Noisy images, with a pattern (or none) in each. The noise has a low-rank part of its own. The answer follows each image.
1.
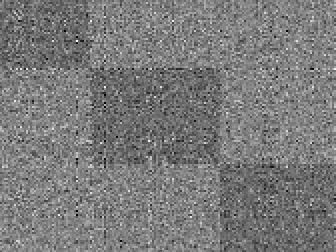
blocks along the diagonal
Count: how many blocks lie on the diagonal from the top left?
3
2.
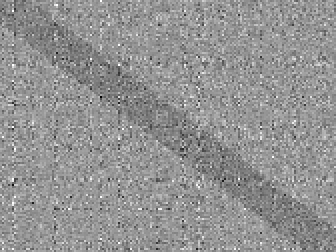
a diagonal band
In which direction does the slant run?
top left to bottom right
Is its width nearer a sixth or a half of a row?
a sixth
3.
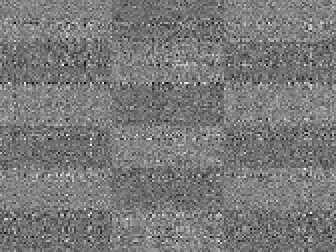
a checkerboard
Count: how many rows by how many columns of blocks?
6 by 3
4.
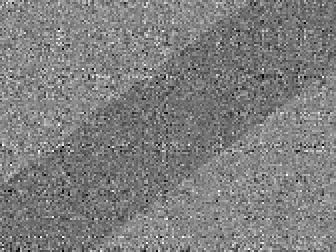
a diagonal band
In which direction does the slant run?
bottom left to top right
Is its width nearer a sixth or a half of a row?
a half
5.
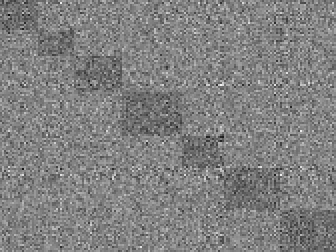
blocks along the diagonal
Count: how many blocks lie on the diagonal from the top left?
7
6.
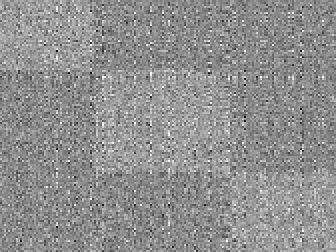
blocks along the diagonal
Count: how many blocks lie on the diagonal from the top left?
3
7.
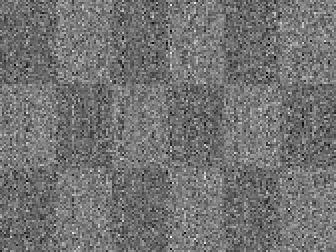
a checkerboard
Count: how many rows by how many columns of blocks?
3 by 6
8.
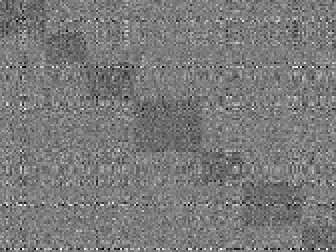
blocks along the diagonal
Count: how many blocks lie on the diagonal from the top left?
7
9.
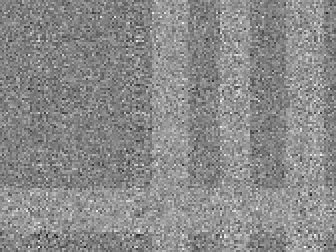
bands of rows crossing bands of columns
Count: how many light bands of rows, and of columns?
1 and 3
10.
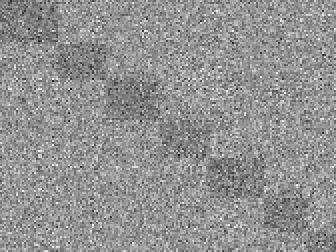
blocks along the diagonal
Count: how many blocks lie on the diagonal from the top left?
7
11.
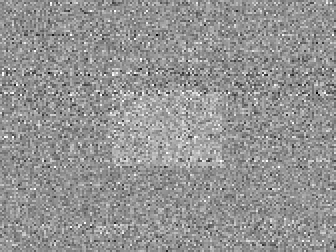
one block
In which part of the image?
centre
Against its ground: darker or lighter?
lighter
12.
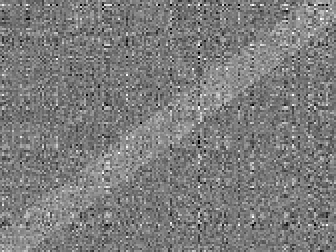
a diagonal band
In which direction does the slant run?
bottom left to top right
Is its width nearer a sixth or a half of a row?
a sixth
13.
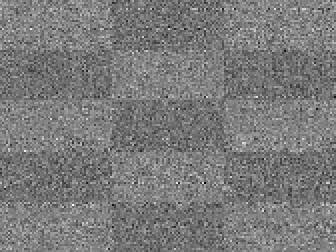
a checkerboard
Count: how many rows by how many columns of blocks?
5 by 3
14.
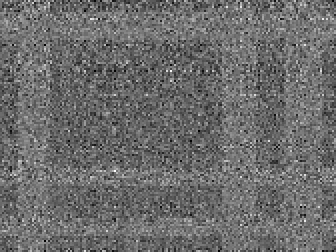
bands of rows crossing bands of columns
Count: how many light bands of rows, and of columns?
3 and 3
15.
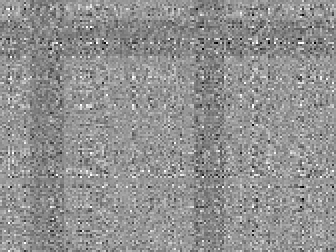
bands of rows crossing bands of columns
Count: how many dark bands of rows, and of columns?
1 and 2
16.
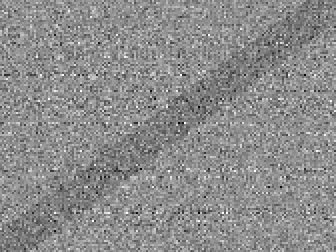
a diagonal band
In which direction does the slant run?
bottom left to top right
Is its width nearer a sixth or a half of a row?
a sixth
